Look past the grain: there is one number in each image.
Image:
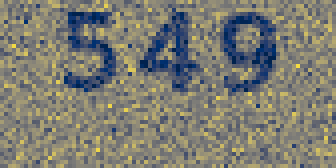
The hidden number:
549
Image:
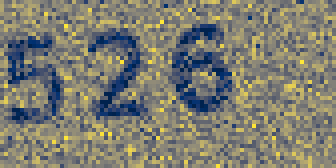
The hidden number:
526
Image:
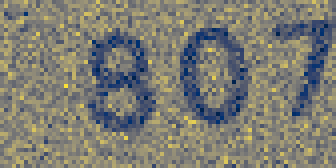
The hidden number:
807
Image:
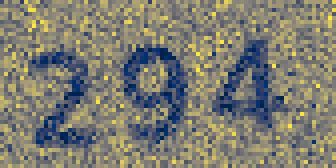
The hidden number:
294
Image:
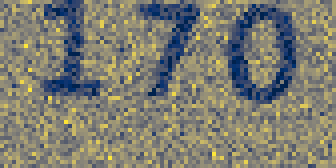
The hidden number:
170
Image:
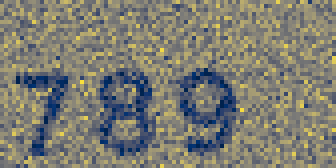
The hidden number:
789
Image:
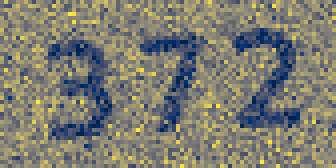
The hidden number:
372
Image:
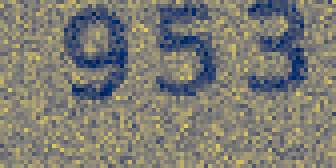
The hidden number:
953
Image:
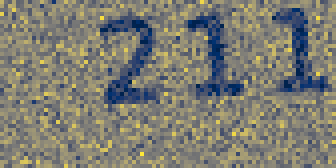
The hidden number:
211
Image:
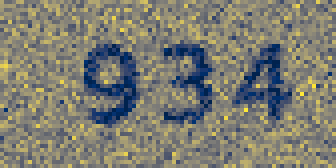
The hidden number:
934
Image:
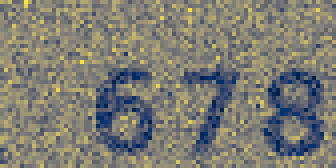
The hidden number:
678
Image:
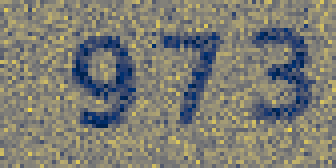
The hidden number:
973
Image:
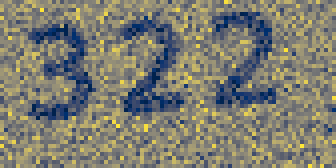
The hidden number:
322
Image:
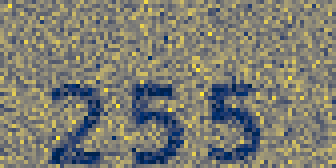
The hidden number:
255
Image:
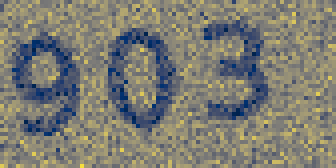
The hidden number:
903
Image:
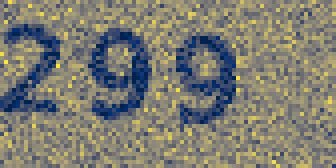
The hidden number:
299
